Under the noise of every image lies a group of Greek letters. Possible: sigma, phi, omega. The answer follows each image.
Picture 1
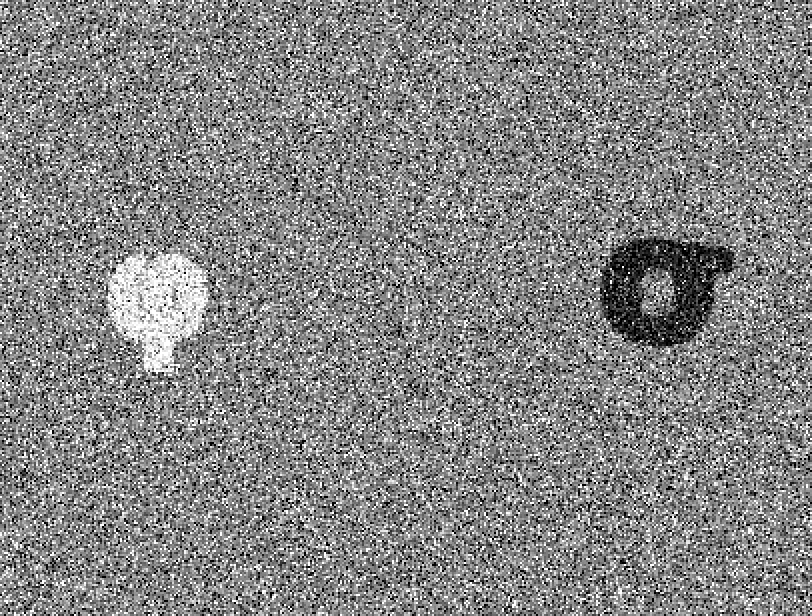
middle left: light phi; middle right: dark sigma
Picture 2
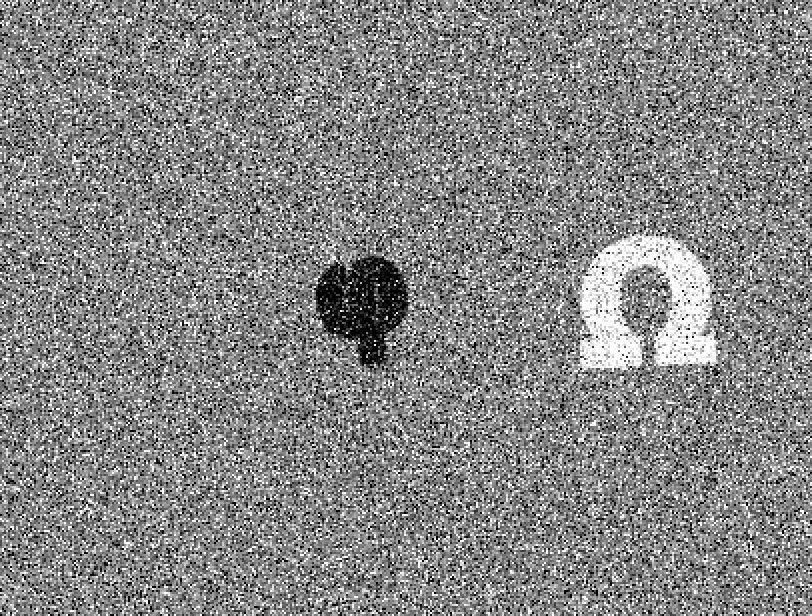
centre: dark phi; middle right: light omega
